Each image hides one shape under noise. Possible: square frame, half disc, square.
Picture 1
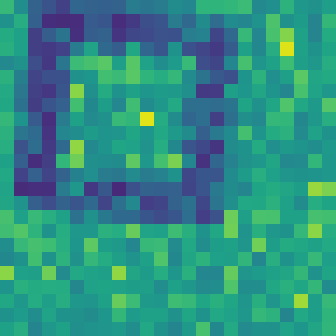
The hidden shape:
square frame
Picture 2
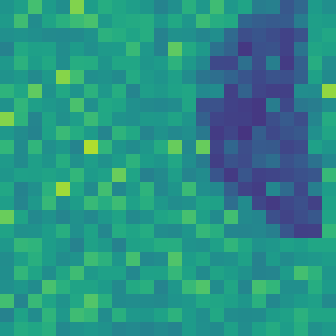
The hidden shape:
half disc
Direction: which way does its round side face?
left
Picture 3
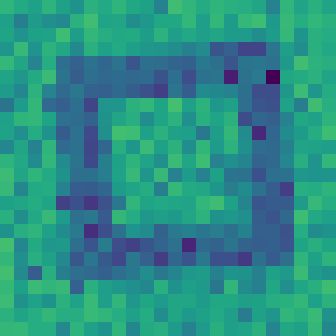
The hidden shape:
square frame
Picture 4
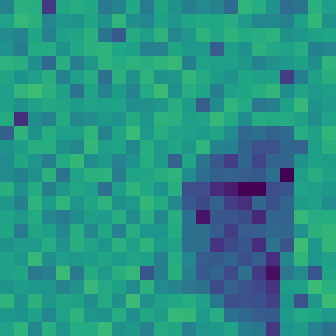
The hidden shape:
half disc
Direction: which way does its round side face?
left
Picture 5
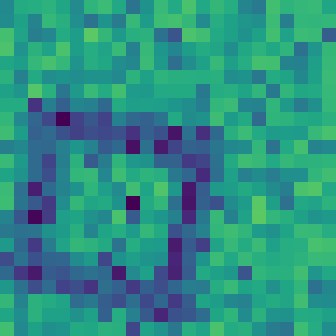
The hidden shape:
square frame
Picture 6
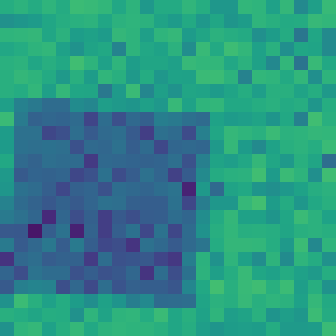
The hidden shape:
square
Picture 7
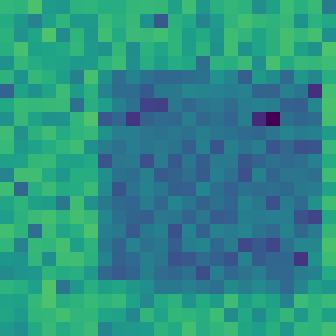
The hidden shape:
square
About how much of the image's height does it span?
two thirds
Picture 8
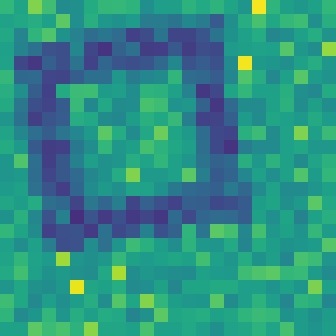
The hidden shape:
square frame
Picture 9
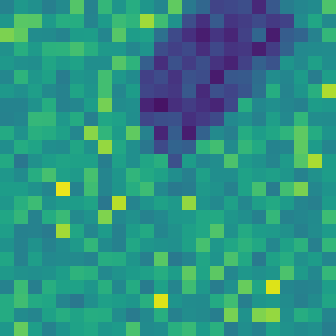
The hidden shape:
half disc
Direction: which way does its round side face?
up and left
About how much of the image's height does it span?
half
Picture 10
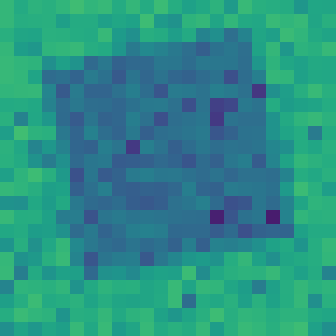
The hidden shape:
square
